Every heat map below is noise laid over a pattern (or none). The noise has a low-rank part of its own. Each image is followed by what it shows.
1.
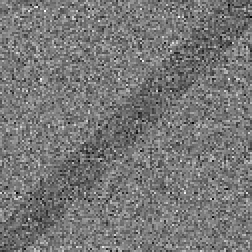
a diagonal band
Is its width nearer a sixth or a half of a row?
a sixth
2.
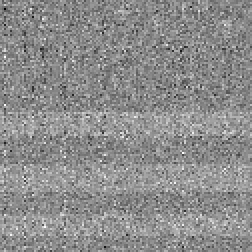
bands of rows
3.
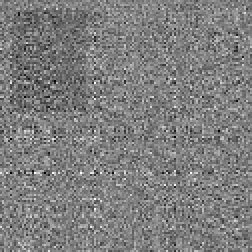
one block
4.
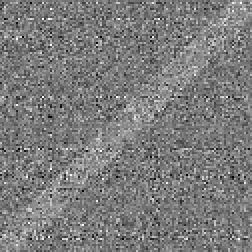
a diagonal band
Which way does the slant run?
bottom left to top right
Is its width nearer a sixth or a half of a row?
a sixth
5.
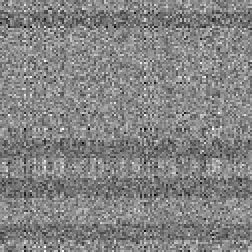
bands of rows
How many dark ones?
4
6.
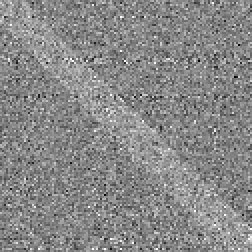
a diagonal band
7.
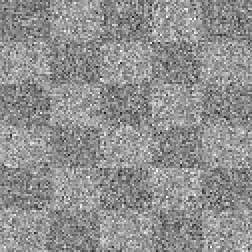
a checkerboard
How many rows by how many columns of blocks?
6 by 5
